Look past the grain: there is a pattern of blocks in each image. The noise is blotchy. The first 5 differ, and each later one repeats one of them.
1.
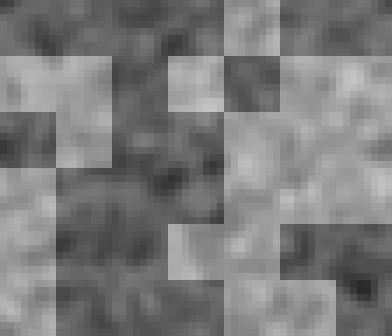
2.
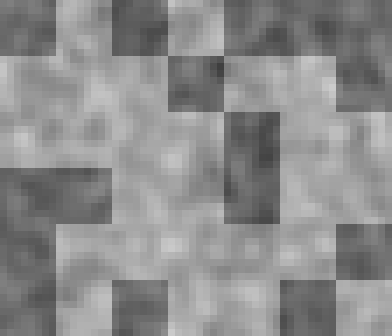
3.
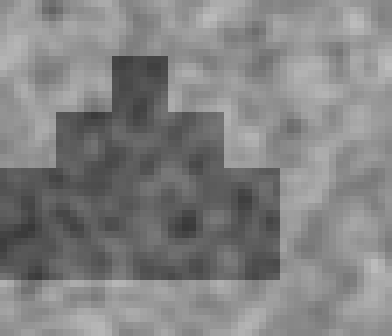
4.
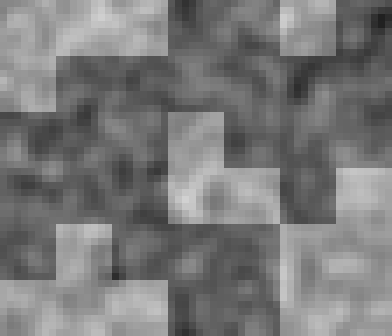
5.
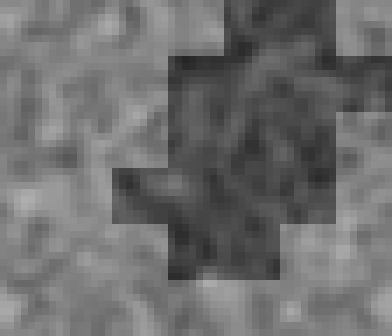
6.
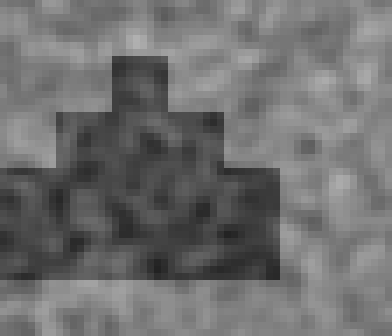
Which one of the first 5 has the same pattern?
3
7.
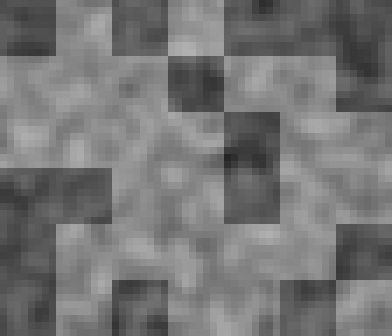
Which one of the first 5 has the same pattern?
2
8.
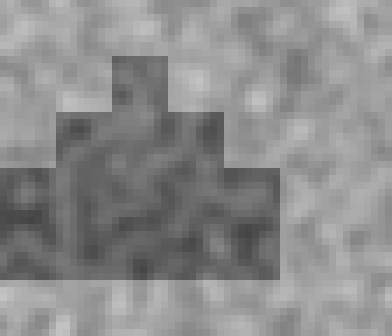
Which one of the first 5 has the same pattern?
3
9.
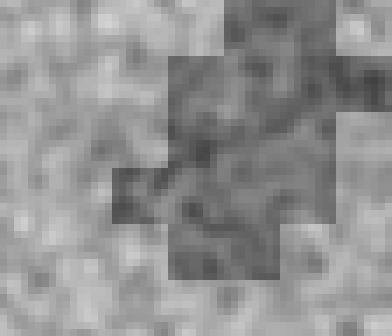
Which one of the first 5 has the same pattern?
5
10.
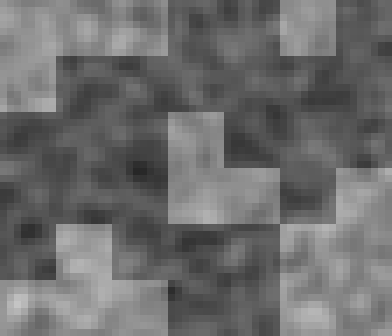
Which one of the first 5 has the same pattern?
4
